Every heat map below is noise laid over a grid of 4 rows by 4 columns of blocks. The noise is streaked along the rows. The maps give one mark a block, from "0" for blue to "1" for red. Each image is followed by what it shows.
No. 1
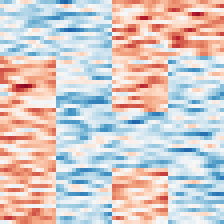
0 0 1 1
1 0 1 0
1 0 0 0
1 0 1 0
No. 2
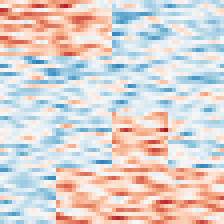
1 1 0 0
0 0 0 0
0 0 1 0
0 1 1 1
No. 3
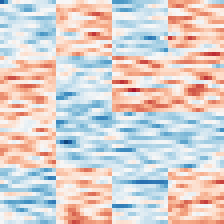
0 1 0 1
1 0 1 1
1 0 0 0
0 1 0 1
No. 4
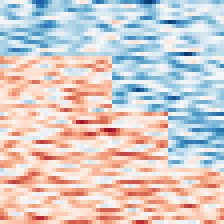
0 0 0 0
1 1 0 0
1 1 1 0
1 1 1 1
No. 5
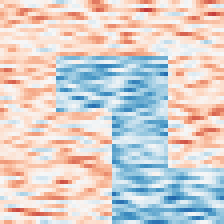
1 1 1 1
1 0 0 1
1 1 0 1
1 1 0 0
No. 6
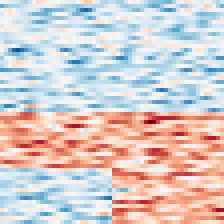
0 0 0 0
0 0 0 0
1 1 1 1
0 0 1 1
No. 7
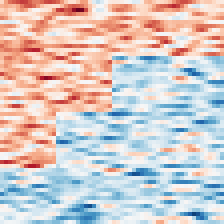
1 1 1 1
1 1 0 0
1 0 0 0
0 0 0 0
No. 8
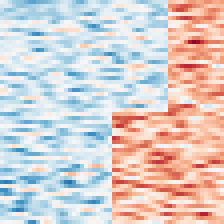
0 0 0 1
0 0 0 1
0 0 1 1
0 0 1 1
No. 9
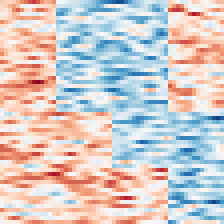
1 0 0 1
1 0 0 1
1 1 0 0
1 1 1 0
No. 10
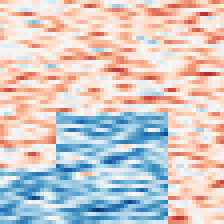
1 1 1 1
1 1 1 1
1 0 0 1
0 0 0 1
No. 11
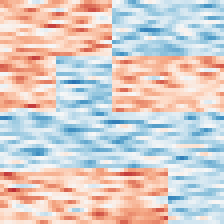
1 1 0 0
1 0 1 1
0 0 0 0
1 1 1 0
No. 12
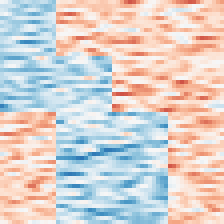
0 1 1 1
0 0 1 1
1 0 0 1
1 0 0 1
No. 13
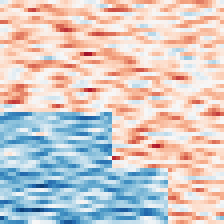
1 1 1 1
1 1 1 1
0 0 1 1
0 0 0 1
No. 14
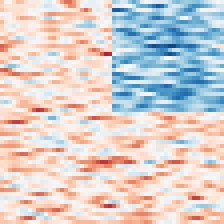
1 1 0 0
1 1 0 0
1 1 1 1
1 1 1 1
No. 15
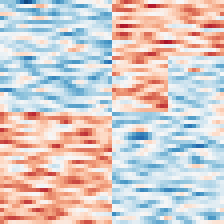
0 0 1 1
0 0 1 0
1 1 0 0
1 1 0 0
